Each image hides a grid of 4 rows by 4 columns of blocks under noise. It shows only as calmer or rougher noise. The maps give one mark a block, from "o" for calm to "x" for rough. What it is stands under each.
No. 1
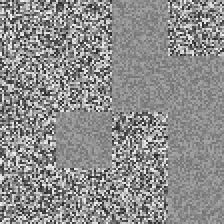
x x o x
x x o o
x o x o
x x x o
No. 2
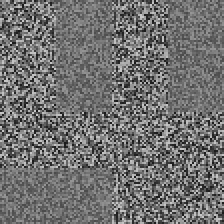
x o x o
x o x o
x x x x
o o x x
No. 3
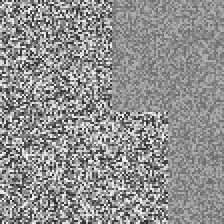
x x o o
x x o o
x x x o
x x x o
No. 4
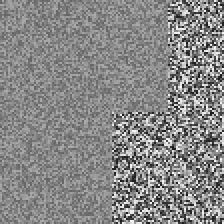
o o o x
o o o x
o o x x
o o x x
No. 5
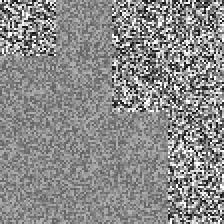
x o x x
o o x x
o o o x
o o o x
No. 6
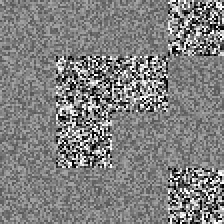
o o o x
o x x o
o x o o
o o o x
